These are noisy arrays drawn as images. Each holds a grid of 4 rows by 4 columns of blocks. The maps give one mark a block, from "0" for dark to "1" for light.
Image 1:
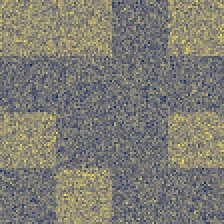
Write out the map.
1 1 0 1
0 0 0 0
1 0 0 1
0 1 0 0
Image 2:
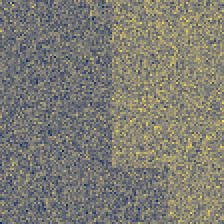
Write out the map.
0 0 1 1
0 0 1 1
0 0 1 1
0 0 0 1
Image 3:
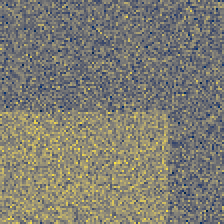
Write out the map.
0 0 0 0
0 0 0 0
1 1 1 0
1 1 1 0
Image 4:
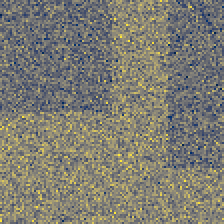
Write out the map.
0 0 1 0
0 0 1 0
1 1 1 0
1 1 1 1
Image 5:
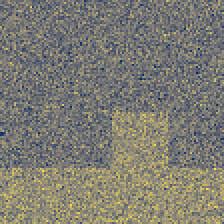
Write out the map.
0 0 0 0
0 0 0 0
0 0 1 0
1 1 1 1
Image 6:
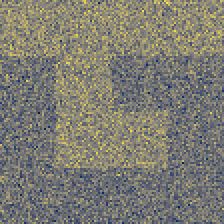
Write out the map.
1 1 1 1
0 1 0 0
0 1 1 0
0 0 0 0
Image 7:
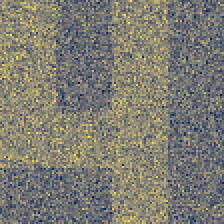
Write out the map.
1 0 1 0
1 0 1 0
1 1 1 0
0 0 1 0
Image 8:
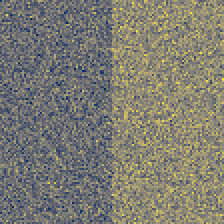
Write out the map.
0 0 1 1
0 0 1 1
0 0 1 1
0 0 1 1
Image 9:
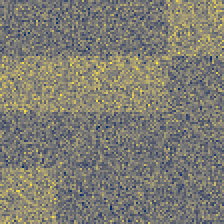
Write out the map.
0 0 0 1
1 1 1 0
0 0 0 0
1 0 0 0
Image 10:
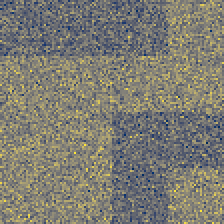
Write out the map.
0 0 0 1
1 1 1 1
1 1 0 0
1 1 0 1
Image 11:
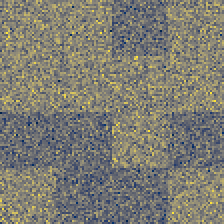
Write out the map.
1 1 0 1
1 1 1 1
0 0 1 0
1 0 0 1
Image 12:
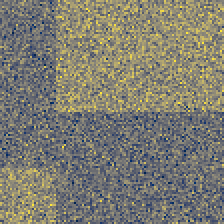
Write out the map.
0 1 1 1
0 1 1 1
0 0 0 0
1 0 0 0
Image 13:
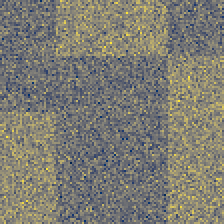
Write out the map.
0 1 1 0
0 0 0 1
1 0 0 1
1 0 0 1
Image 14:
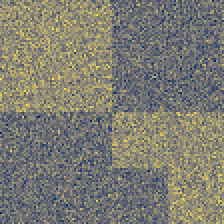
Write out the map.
1 1 0 0
1 1 0 0
0 0 1 1
0 0 0 1
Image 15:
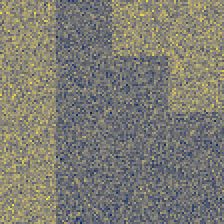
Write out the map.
1 0 1 1
1 0 0 1
1 0 0 0
1 0 0 0
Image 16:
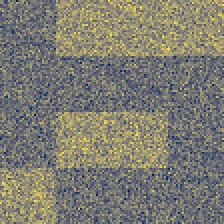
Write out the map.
0 1 1 1
0 0 0 0
0 1 1 0
1 0 0 0
